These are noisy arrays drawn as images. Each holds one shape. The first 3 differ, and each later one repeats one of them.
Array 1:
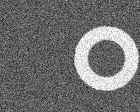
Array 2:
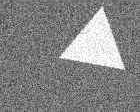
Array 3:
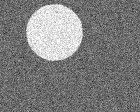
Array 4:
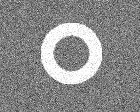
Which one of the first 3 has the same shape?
1
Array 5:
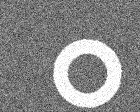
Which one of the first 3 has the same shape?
1
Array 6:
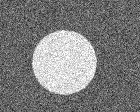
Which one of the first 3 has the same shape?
3
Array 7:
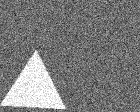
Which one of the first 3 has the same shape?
2
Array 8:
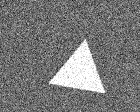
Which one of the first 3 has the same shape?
2
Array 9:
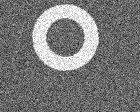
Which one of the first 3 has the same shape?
1
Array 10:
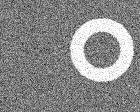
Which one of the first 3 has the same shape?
1
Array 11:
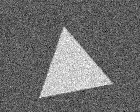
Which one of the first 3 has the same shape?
2
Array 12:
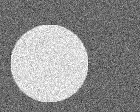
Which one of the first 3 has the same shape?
3
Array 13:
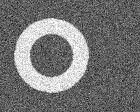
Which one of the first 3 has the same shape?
1
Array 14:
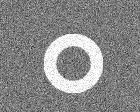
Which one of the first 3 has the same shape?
1
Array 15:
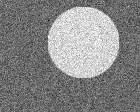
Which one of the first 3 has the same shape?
3
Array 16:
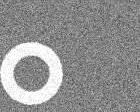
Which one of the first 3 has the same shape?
1
